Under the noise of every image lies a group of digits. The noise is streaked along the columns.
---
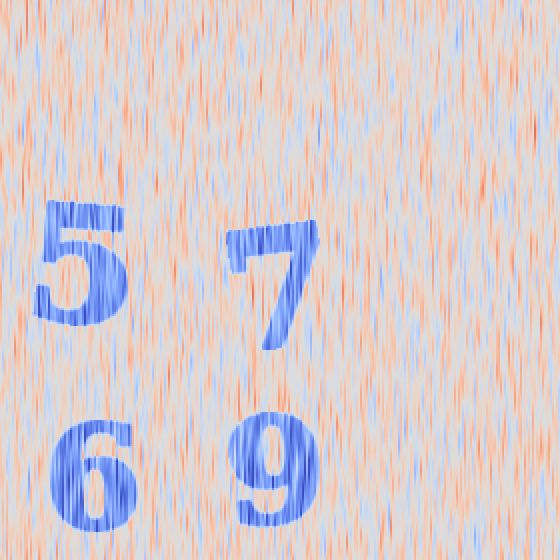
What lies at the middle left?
5
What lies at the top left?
nothing
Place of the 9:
bottom middle
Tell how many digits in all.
4
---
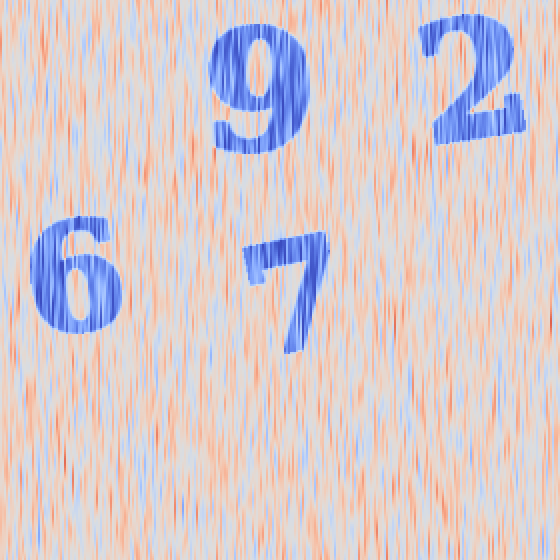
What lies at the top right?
2
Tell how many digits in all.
4
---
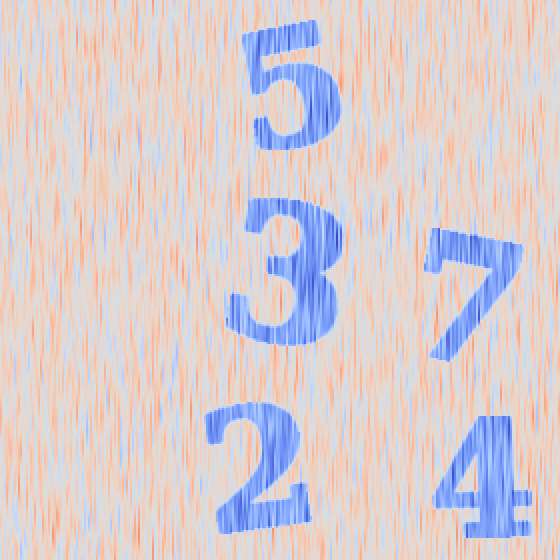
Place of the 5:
top middle
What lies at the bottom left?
nothing
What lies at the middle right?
7
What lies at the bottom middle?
2
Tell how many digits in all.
5
